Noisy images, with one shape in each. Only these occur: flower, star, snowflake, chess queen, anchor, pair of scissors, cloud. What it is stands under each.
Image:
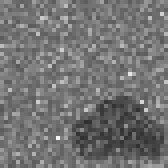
cloud
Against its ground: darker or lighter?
darker
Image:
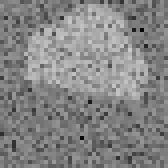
cloud
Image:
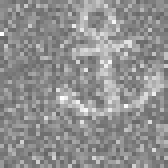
anchor
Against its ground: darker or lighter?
lighter
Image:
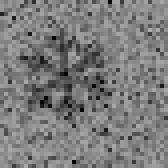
snowflake
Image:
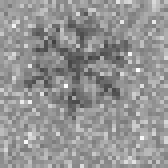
snowflake
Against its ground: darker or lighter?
darker
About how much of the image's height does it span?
two thirds
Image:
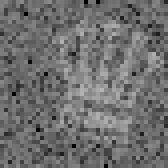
chess queen
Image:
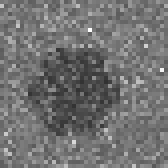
flower
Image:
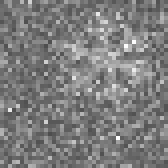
snowflake
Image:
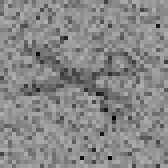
pair of scissors
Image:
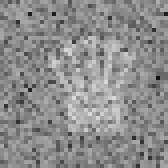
chess queen
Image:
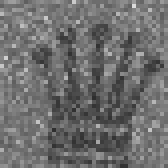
chess queen
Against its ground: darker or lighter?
darker
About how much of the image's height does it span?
nearly all
